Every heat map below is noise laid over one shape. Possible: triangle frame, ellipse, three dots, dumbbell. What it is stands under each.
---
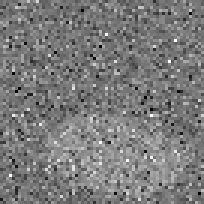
ellipse
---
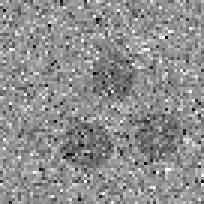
three dots
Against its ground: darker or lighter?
darker
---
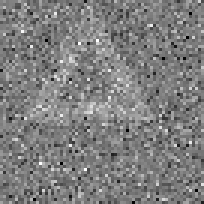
triangle frame
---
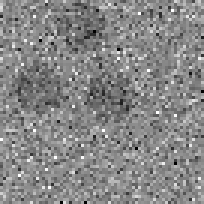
three dots
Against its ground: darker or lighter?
darker
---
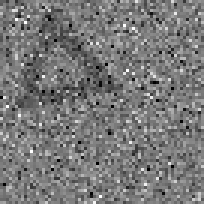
triangle frame
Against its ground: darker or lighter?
darker
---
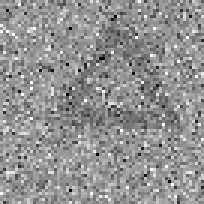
triangle frame
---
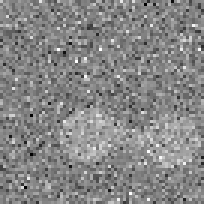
dumbbell
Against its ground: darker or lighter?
lighter
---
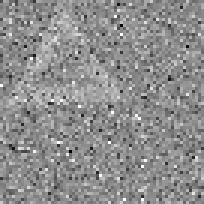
triangle frame
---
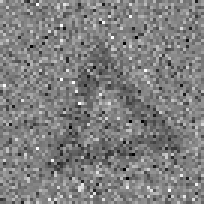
triangle frame
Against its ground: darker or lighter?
darker
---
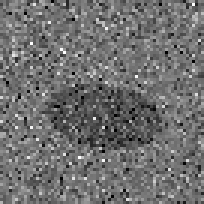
ellipse
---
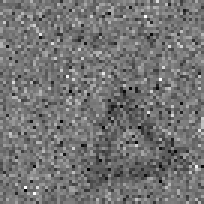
triangle frame
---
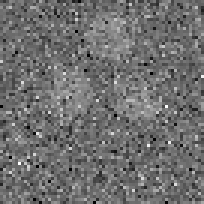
three dots
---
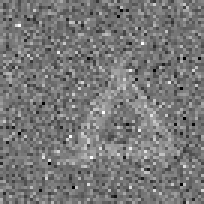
triangle frame
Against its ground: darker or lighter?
lighter
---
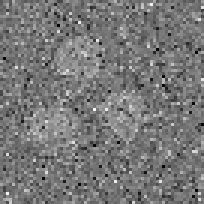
three dots
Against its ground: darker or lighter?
lighter
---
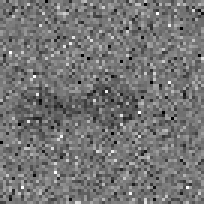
dumbbell
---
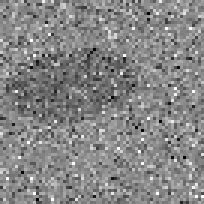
ellipse
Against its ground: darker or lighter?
darker
